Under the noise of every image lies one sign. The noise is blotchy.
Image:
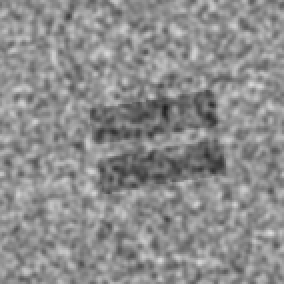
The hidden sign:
equals sign
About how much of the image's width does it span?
half
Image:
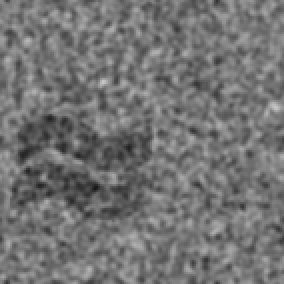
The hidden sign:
approximately sign
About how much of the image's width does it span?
half
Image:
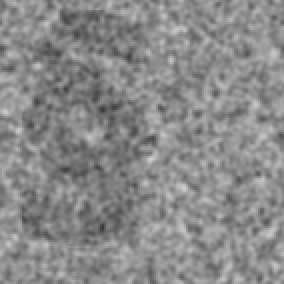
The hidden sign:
section sign
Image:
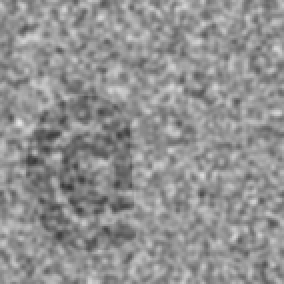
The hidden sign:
at sign
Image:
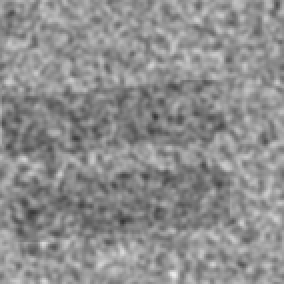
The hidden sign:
equals sign
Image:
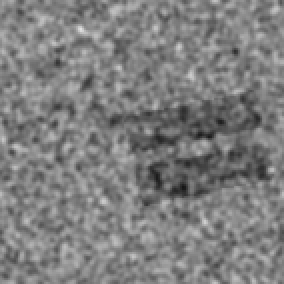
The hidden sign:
equals sign
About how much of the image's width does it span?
half
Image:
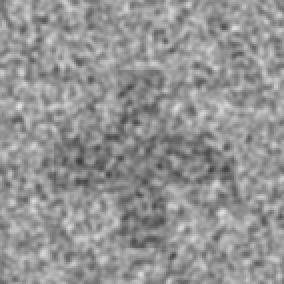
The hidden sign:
plus sign
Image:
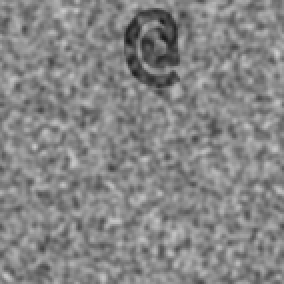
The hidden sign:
at sign
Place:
top middle
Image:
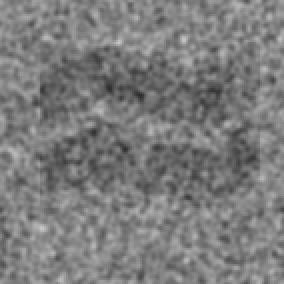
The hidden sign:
approximately sign
